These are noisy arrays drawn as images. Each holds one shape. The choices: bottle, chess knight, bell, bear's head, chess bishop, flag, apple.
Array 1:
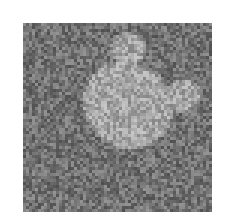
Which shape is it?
bear's head
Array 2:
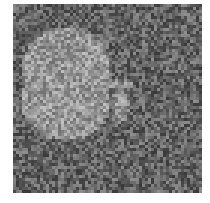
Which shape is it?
apple
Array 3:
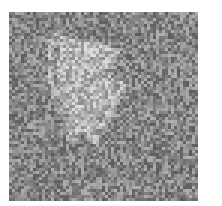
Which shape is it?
chess knight
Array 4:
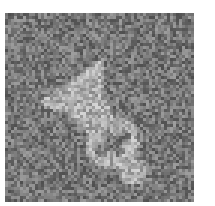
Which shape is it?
chess bishop
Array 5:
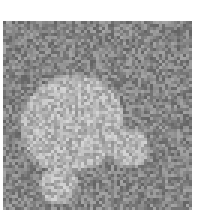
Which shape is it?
bear's head
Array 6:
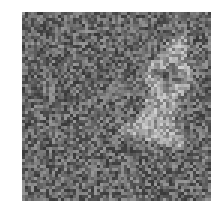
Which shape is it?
chess bishop
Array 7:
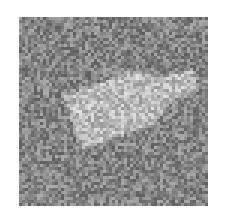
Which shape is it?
bottle
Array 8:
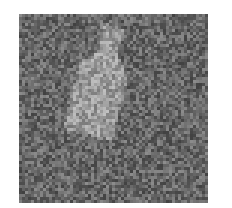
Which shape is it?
bottle
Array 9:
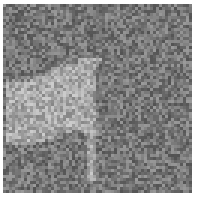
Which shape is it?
flag
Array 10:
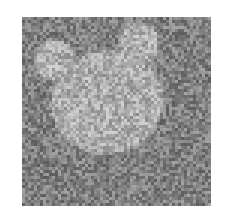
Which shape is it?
bear's head
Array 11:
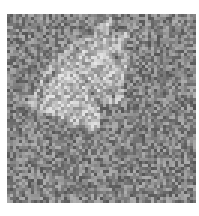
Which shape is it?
chess knight
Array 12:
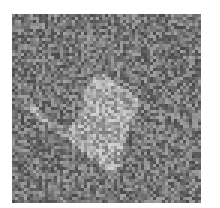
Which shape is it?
flag
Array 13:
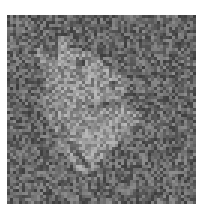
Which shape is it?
chess knight
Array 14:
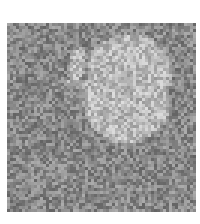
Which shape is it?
apple
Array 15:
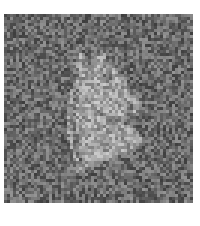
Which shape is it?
chess knight
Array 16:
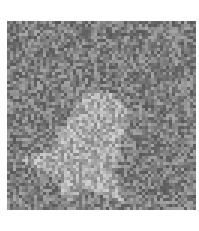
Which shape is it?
bell
